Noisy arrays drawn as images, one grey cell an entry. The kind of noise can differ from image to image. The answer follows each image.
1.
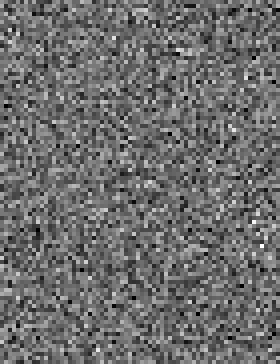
independent entries
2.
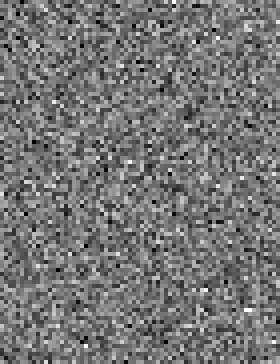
independent entries
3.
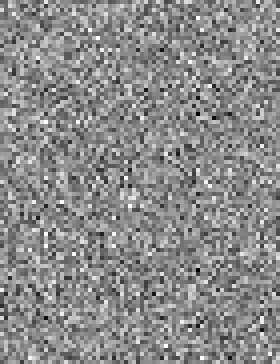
low rank plus noise
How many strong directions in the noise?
two
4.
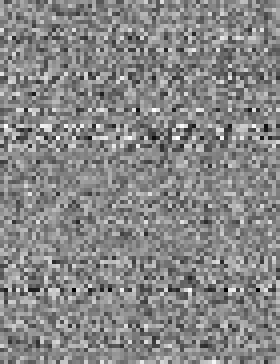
rows of uneven size
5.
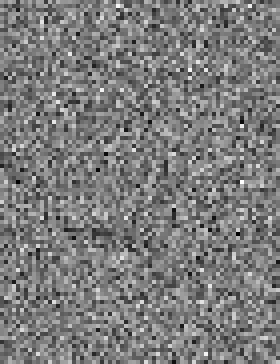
low rank plus noise
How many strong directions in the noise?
one
